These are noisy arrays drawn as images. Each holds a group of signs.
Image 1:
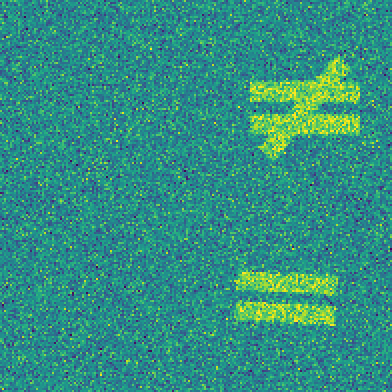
top right: light not-equal sign; bottom right: light equals sign
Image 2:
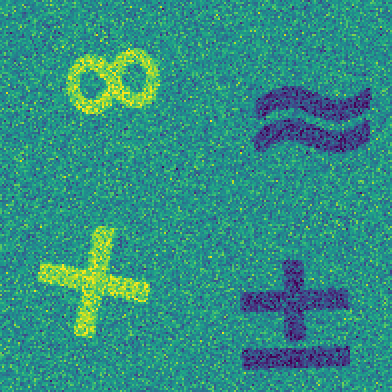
top left: light infinity sign; top right: dark approximately sign; bottom left: light plus sign; bottom right: dark plus-minus sign
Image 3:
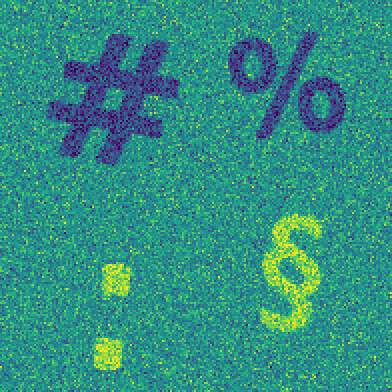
top left: dark hash sign; top right: dark percent sign; bottom left: light colon; bottom right: light section sign
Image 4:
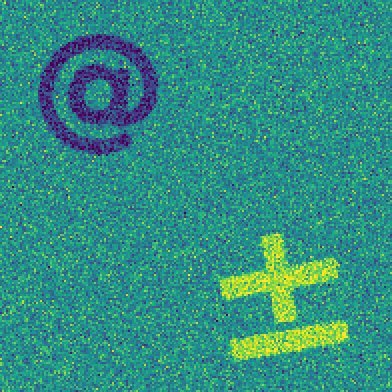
top left: dark at sign; bottom right: light plus-minus sign
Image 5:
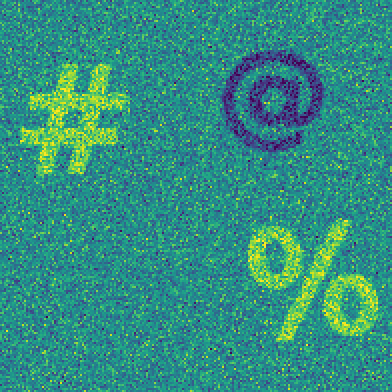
top left: light hash sign; top right: dark at sign; bottom right: light percent sign
